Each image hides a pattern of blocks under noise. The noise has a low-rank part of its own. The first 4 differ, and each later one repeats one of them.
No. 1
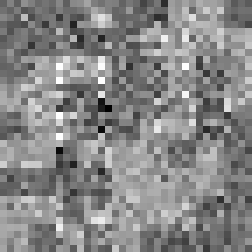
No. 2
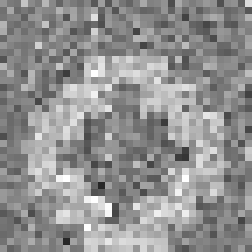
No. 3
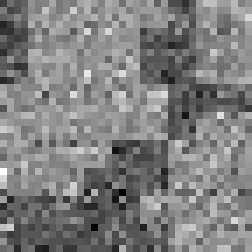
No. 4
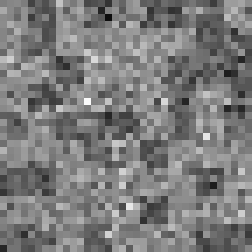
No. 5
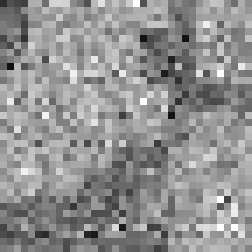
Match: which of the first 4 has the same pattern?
3
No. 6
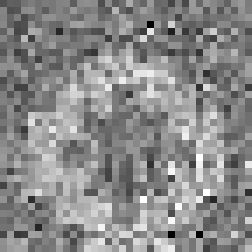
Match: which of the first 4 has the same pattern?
2
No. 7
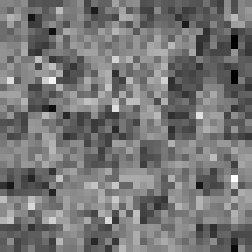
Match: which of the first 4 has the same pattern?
4
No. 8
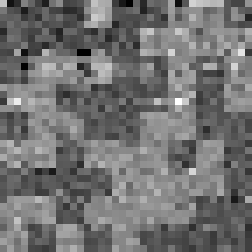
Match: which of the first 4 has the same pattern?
1
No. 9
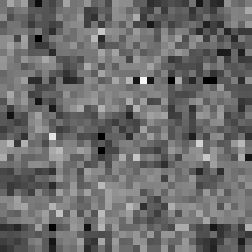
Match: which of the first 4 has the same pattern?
4
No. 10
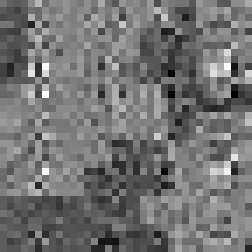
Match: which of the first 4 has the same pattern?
3
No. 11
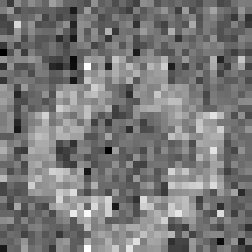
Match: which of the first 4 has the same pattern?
2
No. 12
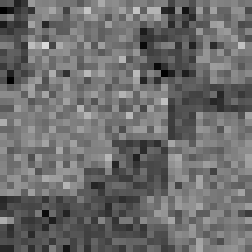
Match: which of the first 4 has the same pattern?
3
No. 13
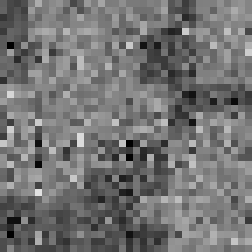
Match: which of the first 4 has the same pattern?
3
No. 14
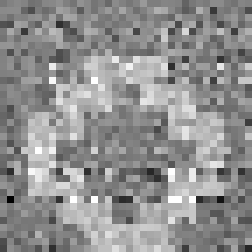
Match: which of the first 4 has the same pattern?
2
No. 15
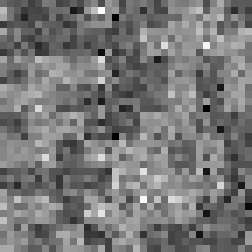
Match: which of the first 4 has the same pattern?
1
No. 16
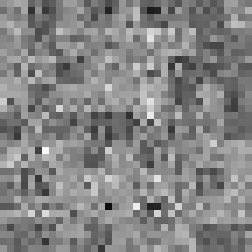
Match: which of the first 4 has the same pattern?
4
